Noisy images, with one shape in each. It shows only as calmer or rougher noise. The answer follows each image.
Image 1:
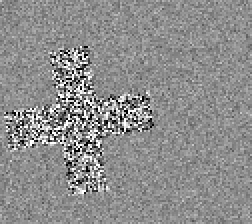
cross
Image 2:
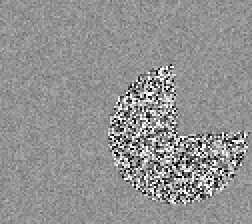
disc with a wedge cut out
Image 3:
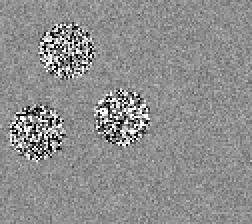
three dots
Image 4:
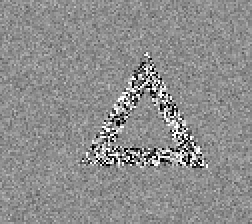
triangle frame
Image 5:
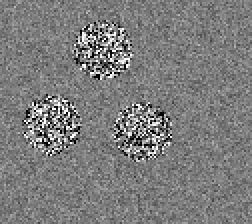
three dots
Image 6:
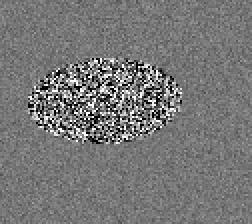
ellipse
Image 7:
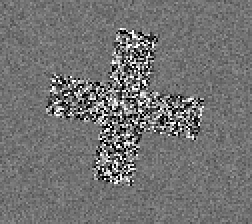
cross
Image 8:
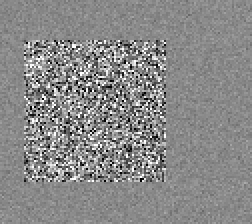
square
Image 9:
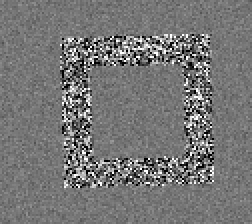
square frame
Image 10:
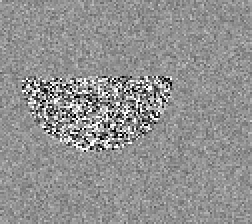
half disc
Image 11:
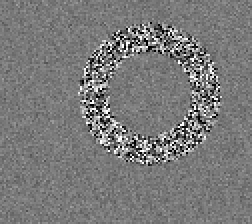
ring
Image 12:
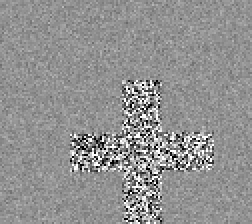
cross
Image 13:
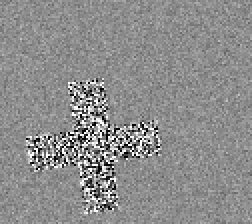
cross
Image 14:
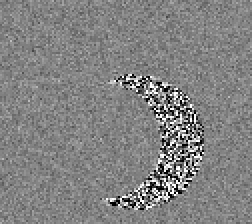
crescent
